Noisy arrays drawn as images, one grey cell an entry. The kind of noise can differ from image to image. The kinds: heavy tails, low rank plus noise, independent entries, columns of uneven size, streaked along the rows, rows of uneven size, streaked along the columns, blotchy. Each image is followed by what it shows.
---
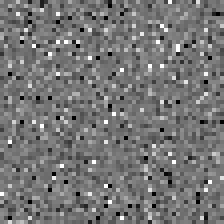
heavy tails
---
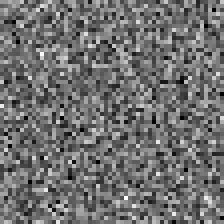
independent entries
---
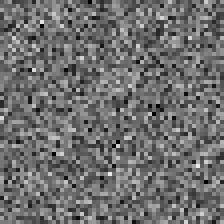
independent entries
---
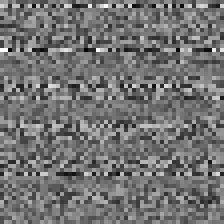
rows of uneven size
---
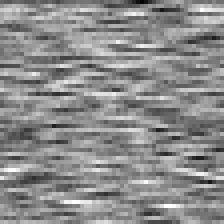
streaked along the rows
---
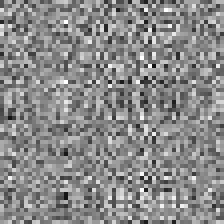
low rank plus noise
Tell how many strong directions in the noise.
three or four
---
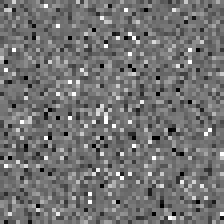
heavy tails
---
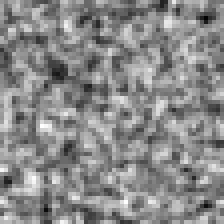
blotchy
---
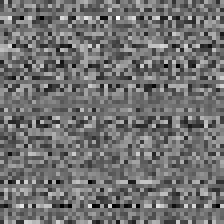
rows of uneven size
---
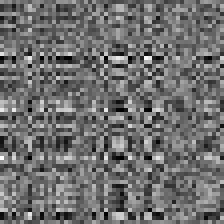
low rank plus noise
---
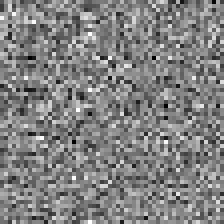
low rank plus noise
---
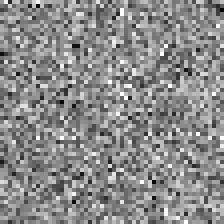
independent entries
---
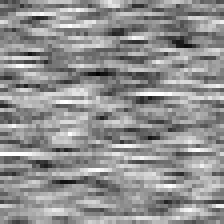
streaked along the rows
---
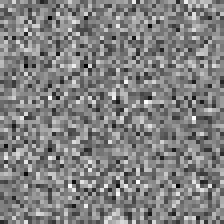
low rank plus noise
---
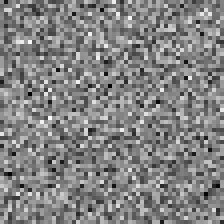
independent entries
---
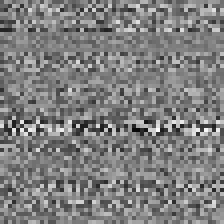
rows of uneven size
